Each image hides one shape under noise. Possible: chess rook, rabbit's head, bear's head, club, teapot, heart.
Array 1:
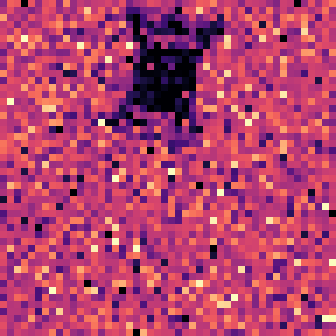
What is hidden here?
dark chess rook, top middle
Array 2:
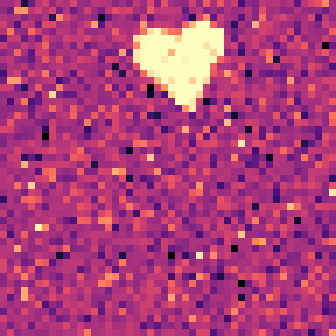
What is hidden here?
light heart, top middle
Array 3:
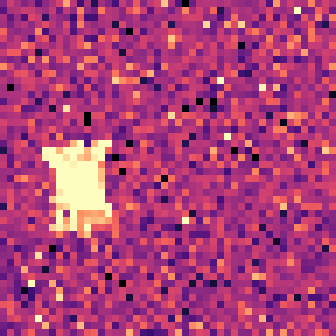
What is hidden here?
light chess rook, middle left
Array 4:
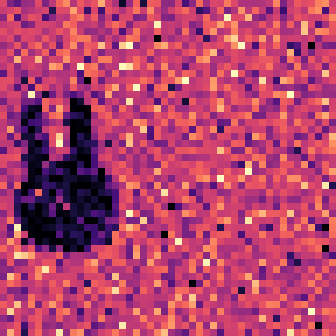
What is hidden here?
dark rabbit's head
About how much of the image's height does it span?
half
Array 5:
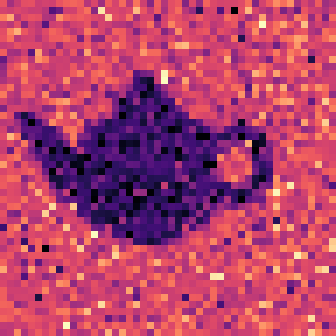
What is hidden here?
dark teapot
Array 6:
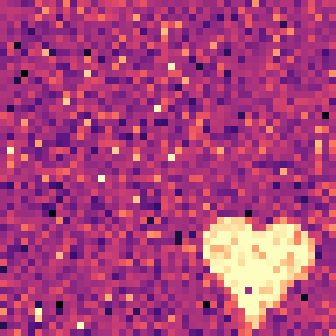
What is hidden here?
light heart, bottom right
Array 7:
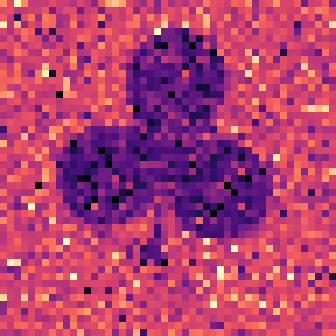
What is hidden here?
dark club
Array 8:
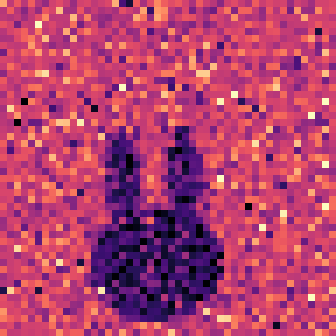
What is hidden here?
dark rabbit's head
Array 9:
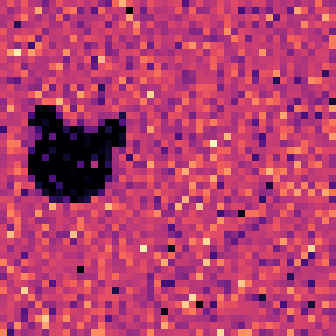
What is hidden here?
dark bear's head, middle left
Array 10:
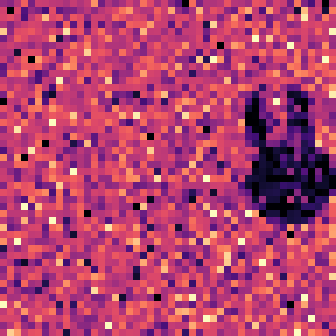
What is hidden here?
dark rabbit's head, middle right
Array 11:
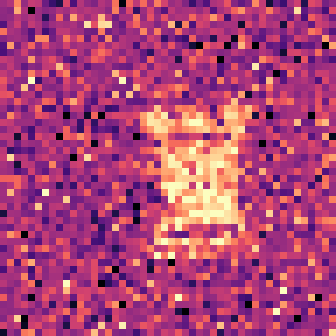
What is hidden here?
light chess rook
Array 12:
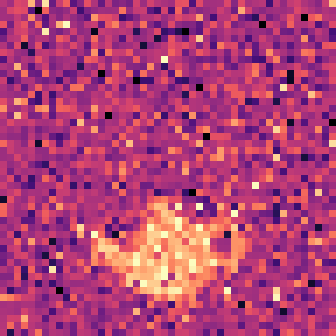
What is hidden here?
light teapot
